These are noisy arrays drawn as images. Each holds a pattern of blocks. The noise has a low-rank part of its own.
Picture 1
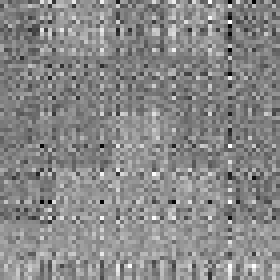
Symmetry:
left and right mirror each other
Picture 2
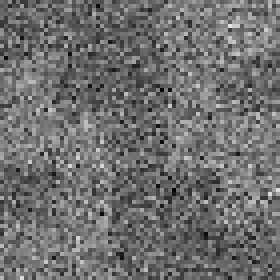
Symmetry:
the same after a half turn
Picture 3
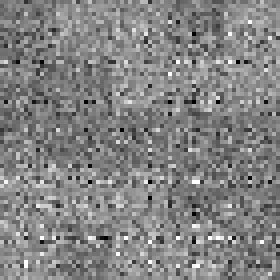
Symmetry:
the same after a half turn
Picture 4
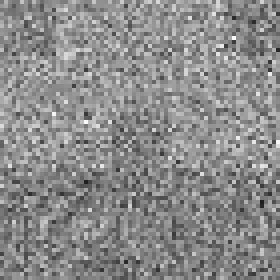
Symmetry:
left and right mirror each other
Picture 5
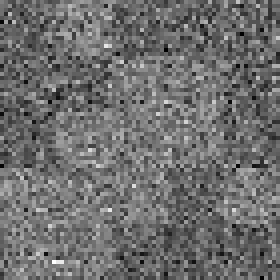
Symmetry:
mirrored about the diagonal from the bottom left
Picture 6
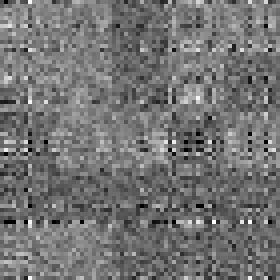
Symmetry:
no symmetry
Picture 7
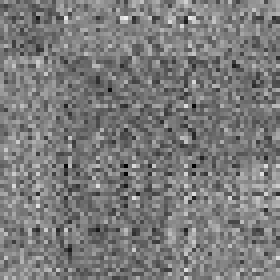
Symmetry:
mirrored about the diagonal from the top left
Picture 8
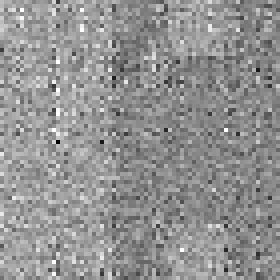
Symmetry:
top and bottom mirror each other
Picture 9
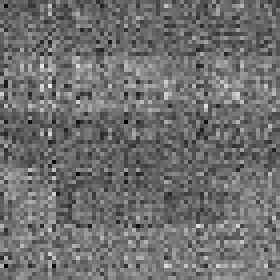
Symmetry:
left and right mirror each other
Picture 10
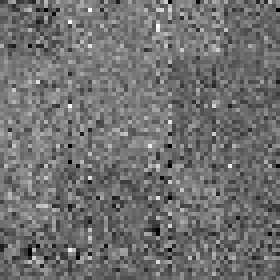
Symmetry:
mirrored about the diagonal from the top left
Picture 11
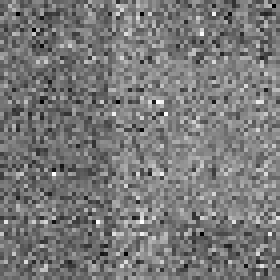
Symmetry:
top and bottom mirror each other
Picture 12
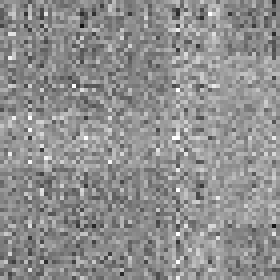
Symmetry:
top and bottom mirror each other
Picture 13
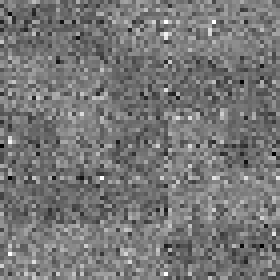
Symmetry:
the same after a half turn
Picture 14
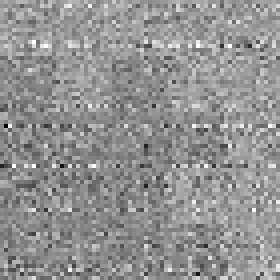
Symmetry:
mirrored about the diagonal from the bottom left
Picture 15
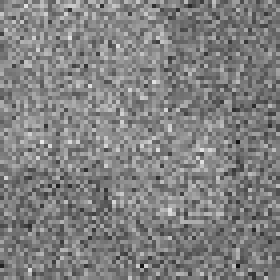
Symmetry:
mirrored about the diagonal from the top left
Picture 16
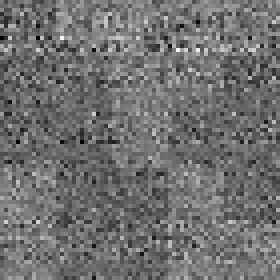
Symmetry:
no symmetry
